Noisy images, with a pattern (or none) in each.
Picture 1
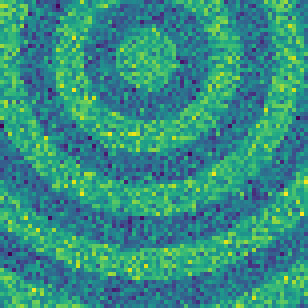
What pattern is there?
rings round one point
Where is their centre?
top middle
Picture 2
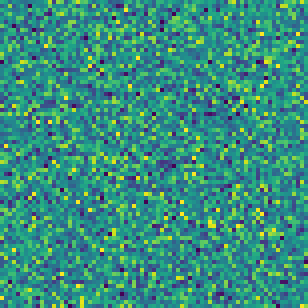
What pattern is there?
only noise
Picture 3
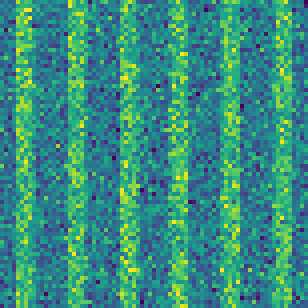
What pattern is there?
vertical stripes
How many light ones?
6
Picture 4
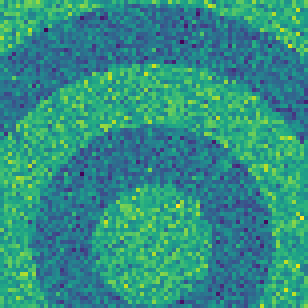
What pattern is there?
rings round one point
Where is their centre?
bottom middle
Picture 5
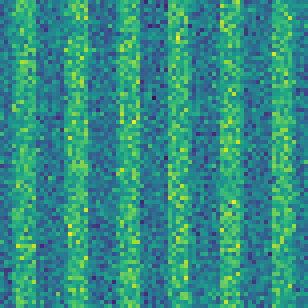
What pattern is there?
vertical stripes
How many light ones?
6
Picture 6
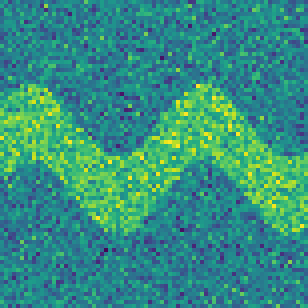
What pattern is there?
a wavy band
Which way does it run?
left to right
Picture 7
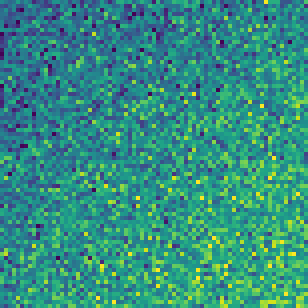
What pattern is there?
a smooth slope
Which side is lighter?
bottom right
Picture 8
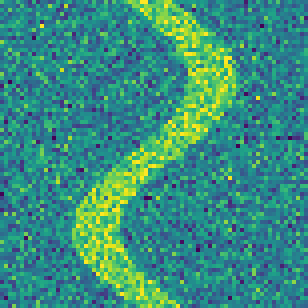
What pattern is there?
a wavy band
